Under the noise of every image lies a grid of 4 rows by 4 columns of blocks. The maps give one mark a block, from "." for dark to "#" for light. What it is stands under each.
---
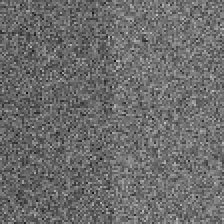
. . # #
. . # #
. . # #
. . # #
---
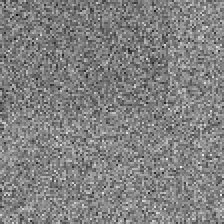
. . . #
. . . #
# # # #
# # # #
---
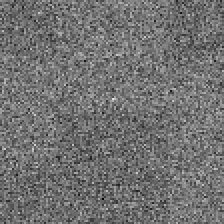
. # # .
# # # #
# . . #
. . . #
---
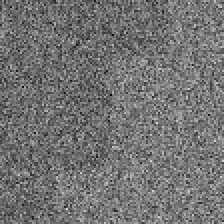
. . . #
. . # #
. . # #
. # # #
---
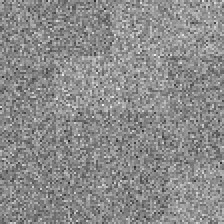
. . # #
. # # .
. . . .
. . . #
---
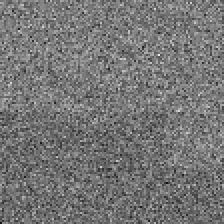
# # # #
# # # #
. . . #
. . . .
